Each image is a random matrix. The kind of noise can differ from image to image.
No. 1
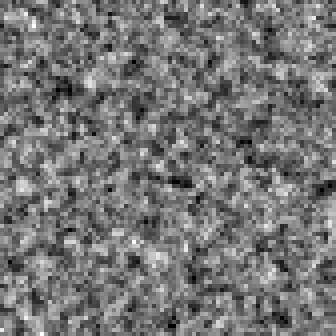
blotchy
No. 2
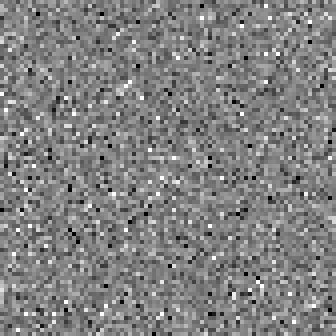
heavy tails
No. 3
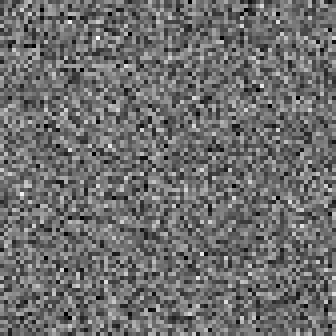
independent entries
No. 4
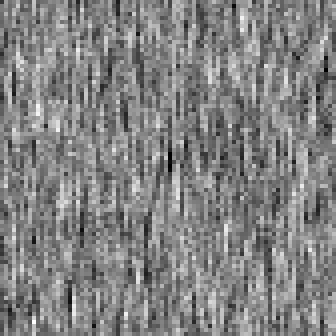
streaked along the columns
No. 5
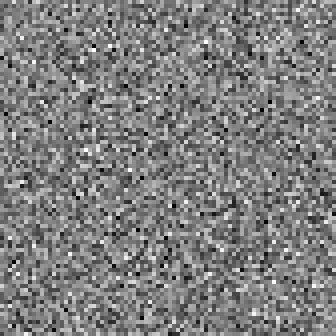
independent entries
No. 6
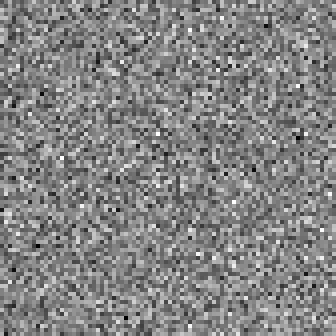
independent entries
